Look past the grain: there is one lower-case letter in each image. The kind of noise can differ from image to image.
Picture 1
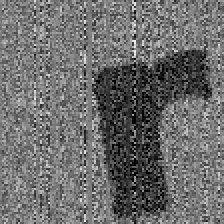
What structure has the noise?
columns of uneven size
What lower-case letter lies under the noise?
r
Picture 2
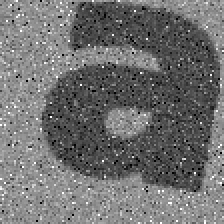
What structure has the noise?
heavy tails
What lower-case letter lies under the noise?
a
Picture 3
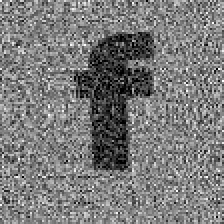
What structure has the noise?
low rank plus noise
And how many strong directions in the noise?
five to eight
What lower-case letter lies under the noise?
f
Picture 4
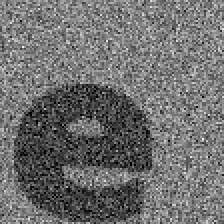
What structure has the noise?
independent entries
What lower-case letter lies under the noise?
e
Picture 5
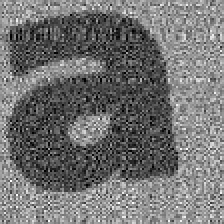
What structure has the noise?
low rank plus noise
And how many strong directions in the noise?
two
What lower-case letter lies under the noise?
a
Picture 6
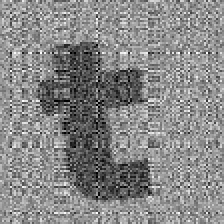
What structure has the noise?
low rank plus noise
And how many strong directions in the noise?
one
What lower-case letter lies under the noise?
t
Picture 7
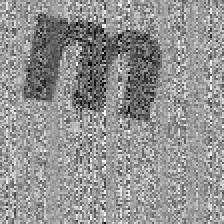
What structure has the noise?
columns of uneven size
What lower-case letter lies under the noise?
m
